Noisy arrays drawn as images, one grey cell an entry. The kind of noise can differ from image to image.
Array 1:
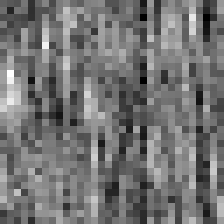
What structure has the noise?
streaked along the columns
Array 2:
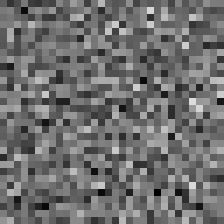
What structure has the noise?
low rank plus noise
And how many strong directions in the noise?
five to eight
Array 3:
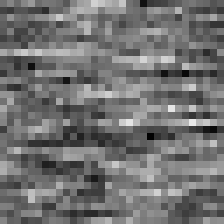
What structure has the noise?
streaked along the rows
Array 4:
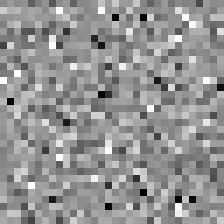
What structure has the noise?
heavy tails
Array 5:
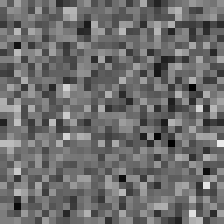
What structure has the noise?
low rank plus noise
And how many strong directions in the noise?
five to eight
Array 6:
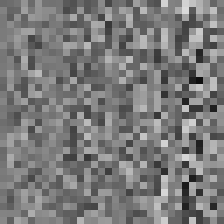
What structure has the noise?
columns of uneven size
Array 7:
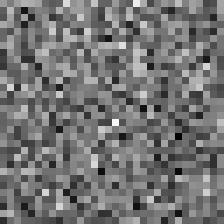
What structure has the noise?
independent entries
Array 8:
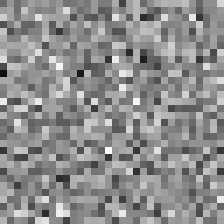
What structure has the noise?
low rank plus noise
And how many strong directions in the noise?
two
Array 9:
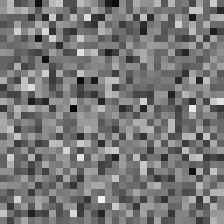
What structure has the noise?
low rank plus noise
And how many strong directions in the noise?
two
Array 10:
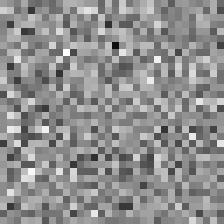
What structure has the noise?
low rank plus noise
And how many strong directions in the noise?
two
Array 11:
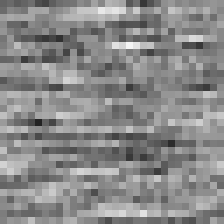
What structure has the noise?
streaked along the rows
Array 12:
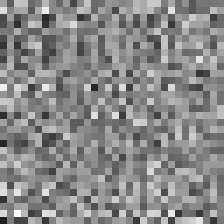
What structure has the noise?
low rank plus noise
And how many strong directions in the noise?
one
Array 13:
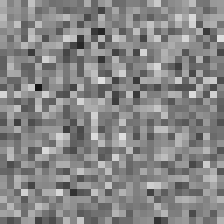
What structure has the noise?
low rank plus noise
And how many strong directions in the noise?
five to eight
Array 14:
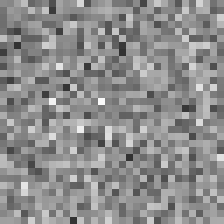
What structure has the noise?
independent entries
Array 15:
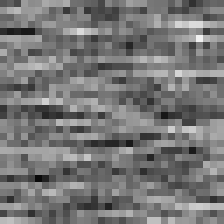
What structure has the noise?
streaked along the rows
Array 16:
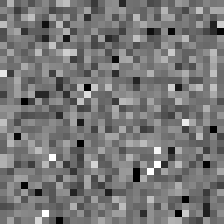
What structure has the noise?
heavy tails
